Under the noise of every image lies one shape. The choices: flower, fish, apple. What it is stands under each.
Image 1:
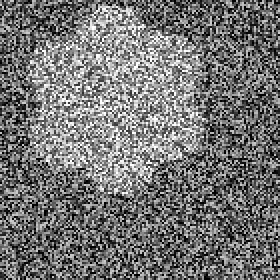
flower
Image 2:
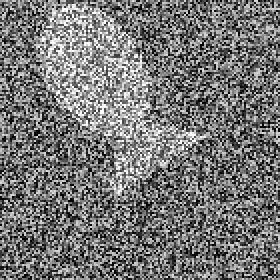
fish
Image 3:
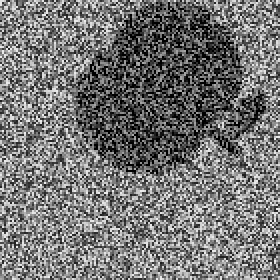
apple
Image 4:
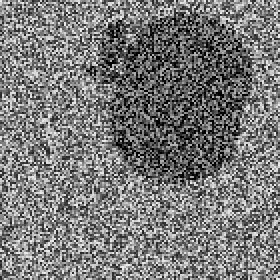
apple
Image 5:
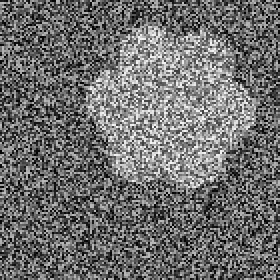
flower
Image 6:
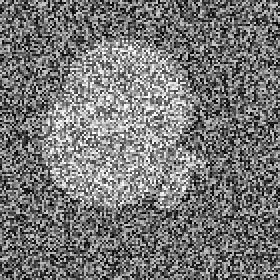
apple
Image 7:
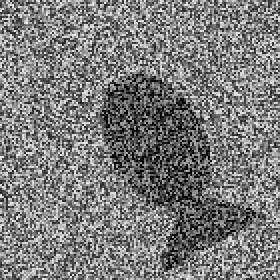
fish
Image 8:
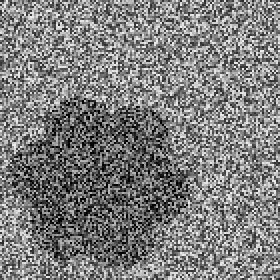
flower
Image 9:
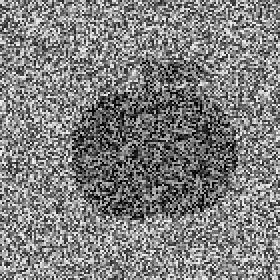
apple
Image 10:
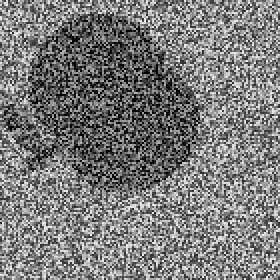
apple
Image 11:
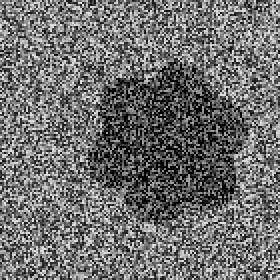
flower
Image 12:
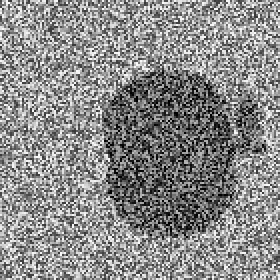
apple
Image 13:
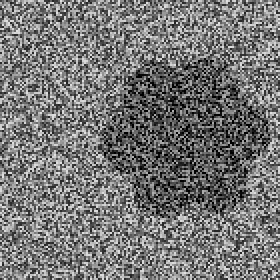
flower
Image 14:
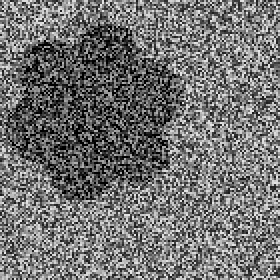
flower
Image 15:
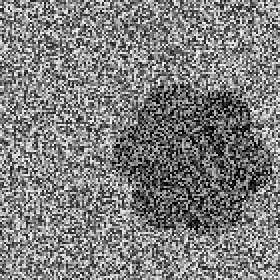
flower
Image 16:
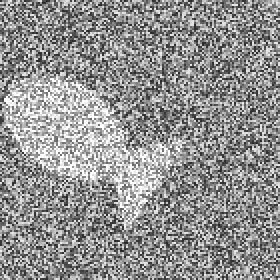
fish
